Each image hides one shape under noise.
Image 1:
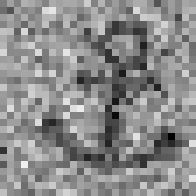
anchor
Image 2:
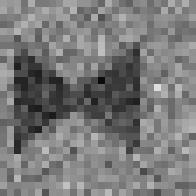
bow tie
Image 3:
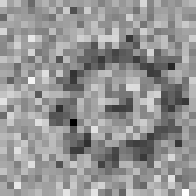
gear
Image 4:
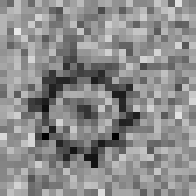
gear
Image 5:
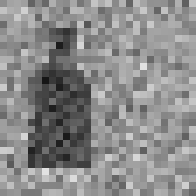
bottle
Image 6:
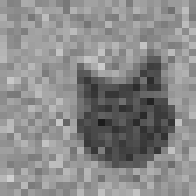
cat's head
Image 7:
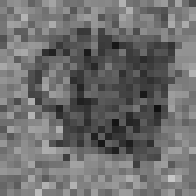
cup
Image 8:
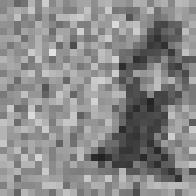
chess bishop
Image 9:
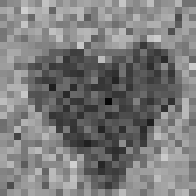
heart
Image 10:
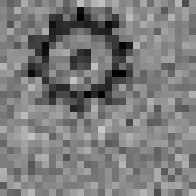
gear
